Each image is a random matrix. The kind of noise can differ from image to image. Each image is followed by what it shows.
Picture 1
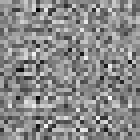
low rank plus noise
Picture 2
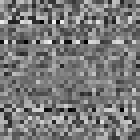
rows of uneven size
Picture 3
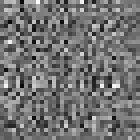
low rank plus noise
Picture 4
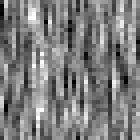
streaked along the columns
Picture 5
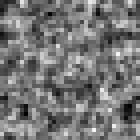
blotchy
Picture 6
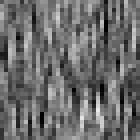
streaked along the columns
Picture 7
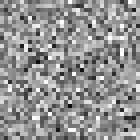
independent entries
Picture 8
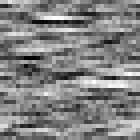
streaked along the rows
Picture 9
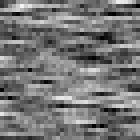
streaked along the rows
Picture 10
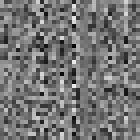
columns of uneven size
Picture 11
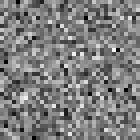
independent entries
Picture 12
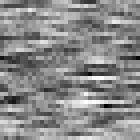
streaked along the rows
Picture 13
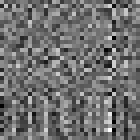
low rank plus noise
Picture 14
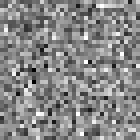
independent entries
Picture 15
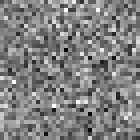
independent entries
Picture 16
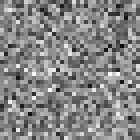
independent entries
